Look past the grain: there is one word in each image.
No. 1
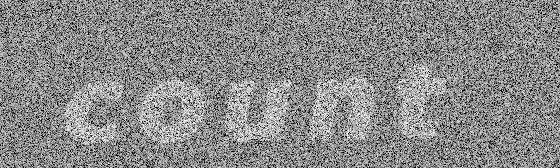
count
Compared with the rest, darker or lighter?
lighter
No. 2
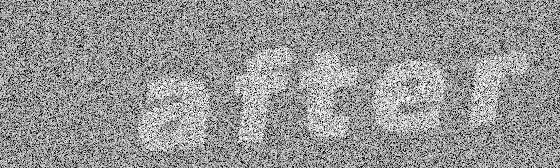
after
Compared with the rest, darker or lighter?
lighter
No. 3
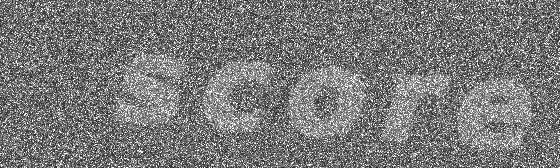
score
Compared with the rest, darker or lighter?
lighter
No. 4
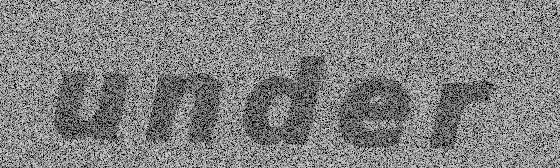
under
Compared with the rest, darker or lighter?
darker
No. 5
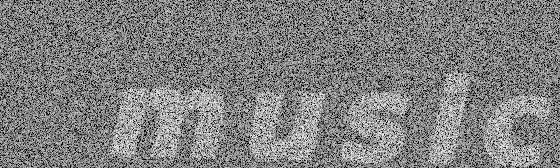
music
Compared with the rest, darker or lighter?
lighter
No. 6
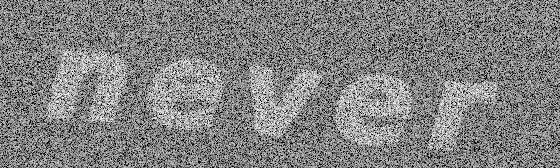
never
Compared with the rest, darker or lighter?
lighter
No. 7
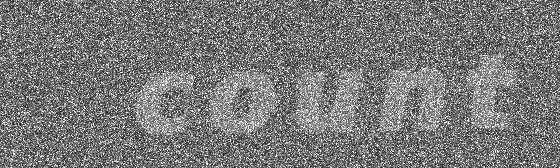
count
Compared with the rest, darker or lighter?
lighter
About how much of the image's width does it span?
two thirds
